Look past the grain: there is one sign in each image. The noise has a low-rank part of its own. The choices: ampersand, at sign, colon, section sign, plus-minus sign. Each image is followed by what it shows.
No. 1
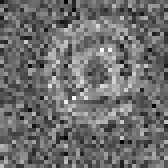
light at sign
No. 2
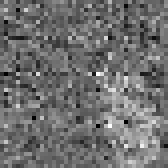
light section sign
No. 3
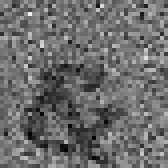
dark ampersand
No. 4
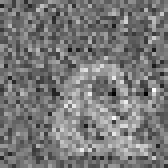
light ampersand
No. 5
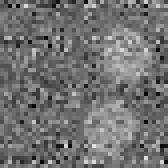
light colon
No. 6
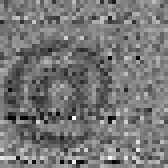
dark at sign
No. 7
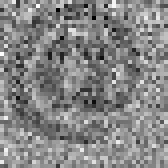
dark at sign
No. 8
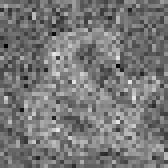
light ampersand
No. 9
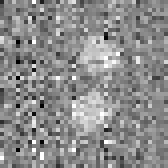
light colon
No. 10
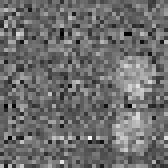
light colon
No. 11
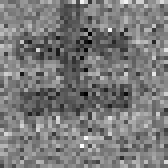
dark plus-minus sign
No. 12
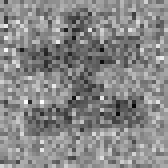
dark plus-minus sign
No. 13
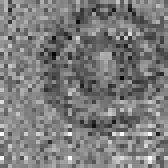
dark at sign
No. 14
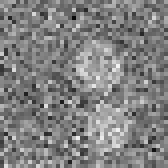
light colon
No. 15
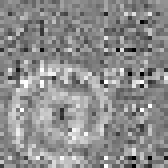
light at sign
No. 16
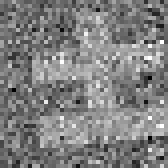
light plus-minus sign
